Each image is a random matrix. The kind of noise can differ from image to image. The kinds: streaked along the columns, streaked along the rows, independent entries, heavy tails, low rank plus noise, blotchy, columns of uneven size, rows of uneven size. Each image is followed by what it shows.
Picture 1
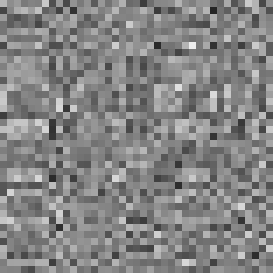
low rank plus noise
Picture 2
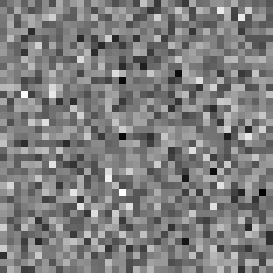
independent entries
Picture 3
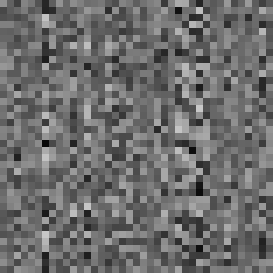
columns of uneven size
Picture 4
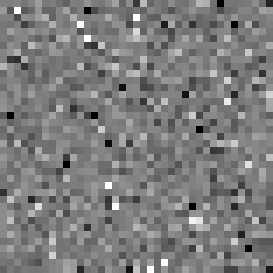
heavy tails
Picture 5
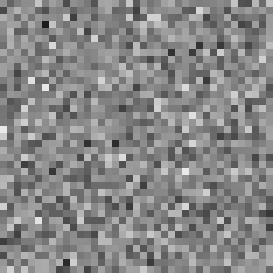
independent entries
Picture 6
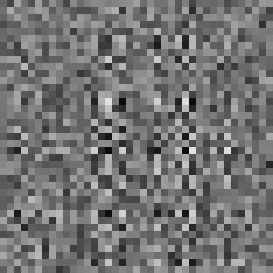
low rank plus noise
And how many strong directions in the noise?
one
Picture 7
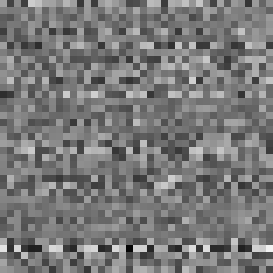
rows of uneven size
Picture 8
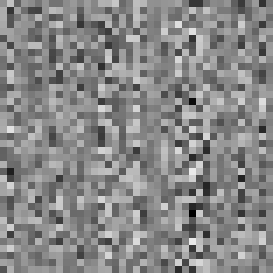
columns of uneven size
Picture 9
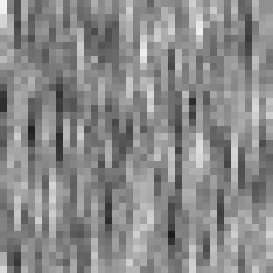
streaked along the columns
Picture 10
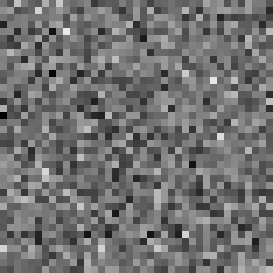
independent entries
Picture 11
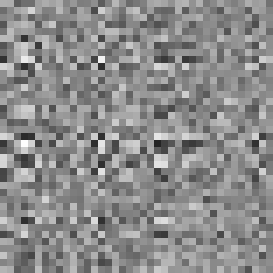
low rank plus noise
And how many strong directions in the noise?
one
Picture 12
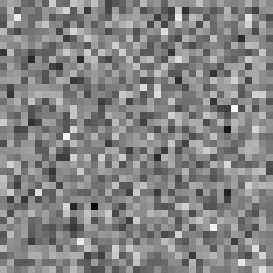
independent entries
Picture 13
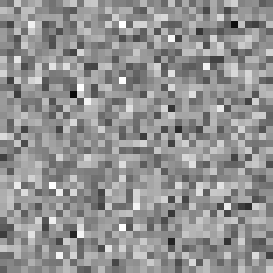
low rank plus noise
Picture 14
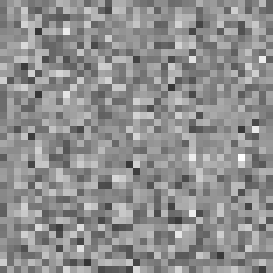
low rank plus noise
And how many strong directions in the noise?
three or four
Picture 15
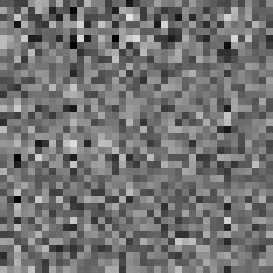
low rank plus noise
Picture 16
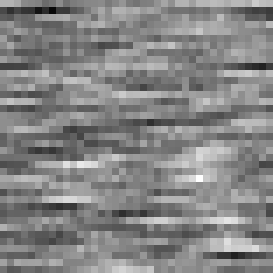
streaked along the rows
